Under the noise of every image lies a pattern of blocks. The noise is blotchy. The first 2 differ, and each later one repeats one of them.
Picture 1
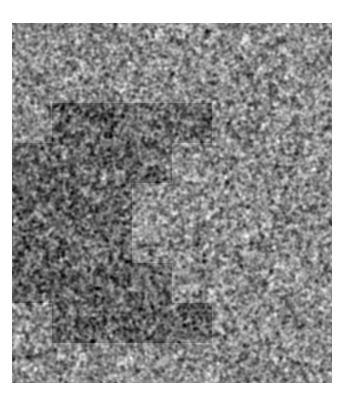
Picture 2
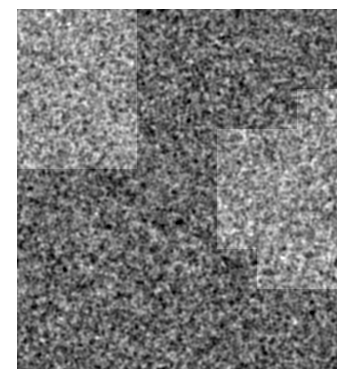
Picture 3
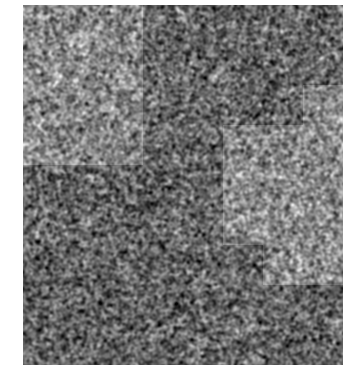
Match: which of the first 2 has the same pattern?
2
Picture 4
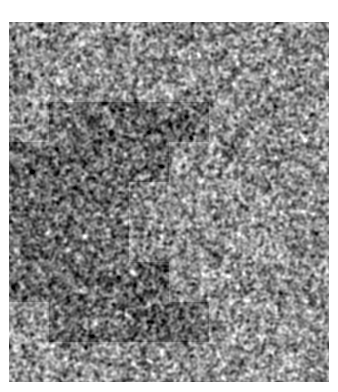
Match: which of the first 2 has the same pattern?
1
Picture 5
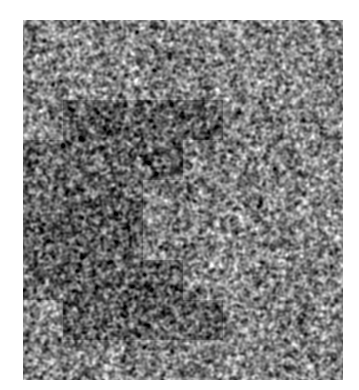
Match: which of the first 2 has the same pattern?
1
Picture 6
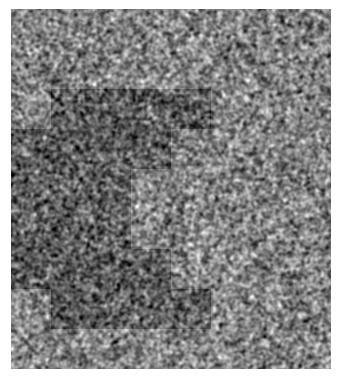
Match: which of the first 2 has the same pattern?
1
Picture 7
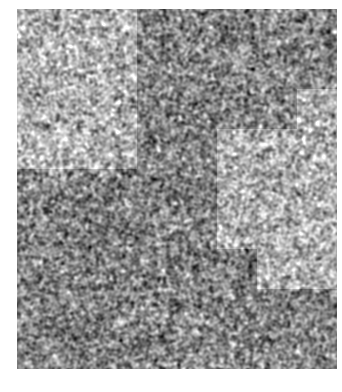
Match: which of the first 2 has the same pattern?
2
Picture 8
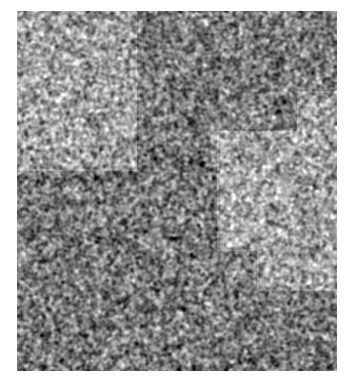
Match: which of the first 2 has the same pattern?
2
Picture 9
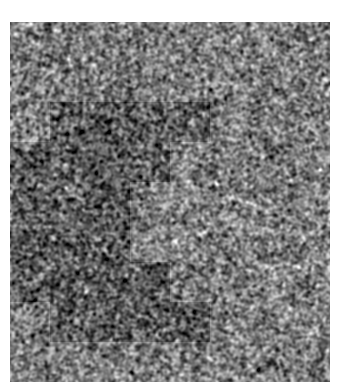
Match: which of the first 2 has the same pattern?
1
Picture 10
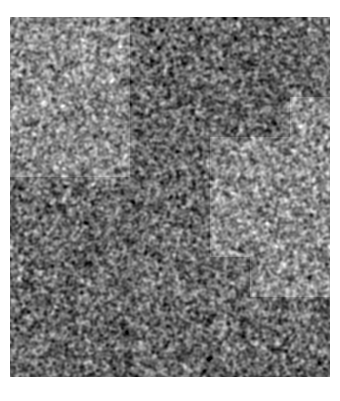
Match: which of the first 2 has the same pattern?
2
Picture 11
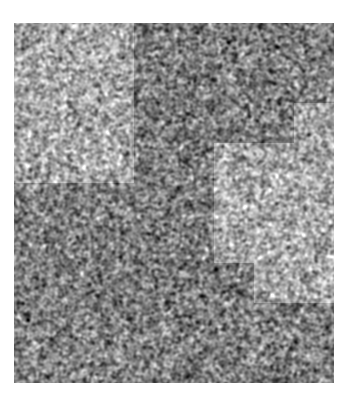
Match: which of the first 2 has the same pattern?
2
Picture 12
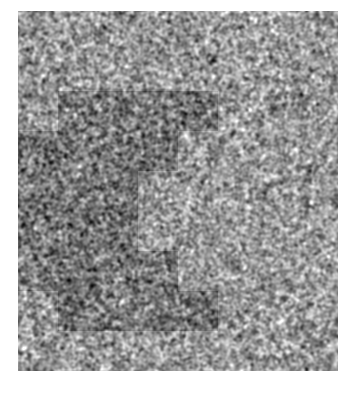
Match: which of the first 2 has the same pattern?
1
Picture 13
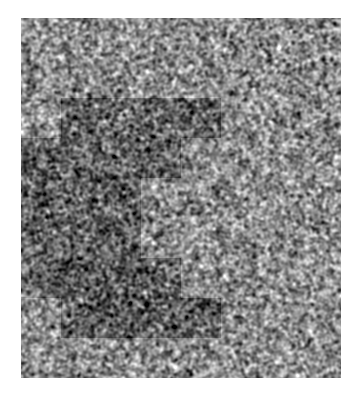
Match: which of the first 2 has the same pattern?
1
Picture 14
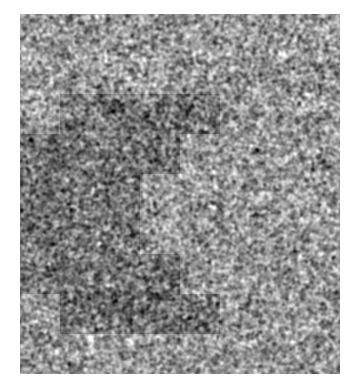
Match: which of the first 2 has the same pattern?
1
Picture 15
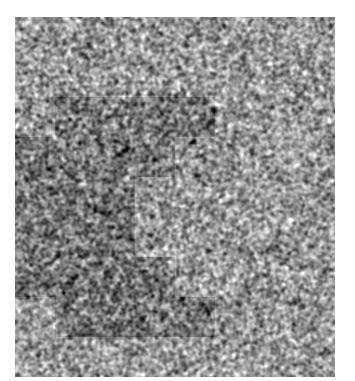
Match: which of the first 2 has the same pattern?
1
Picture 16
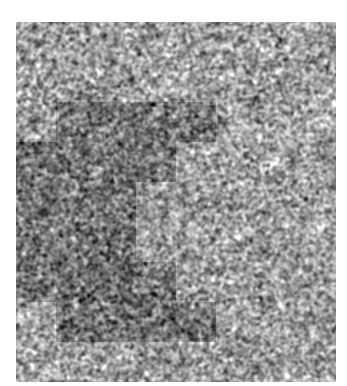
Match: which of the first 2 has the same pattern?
1
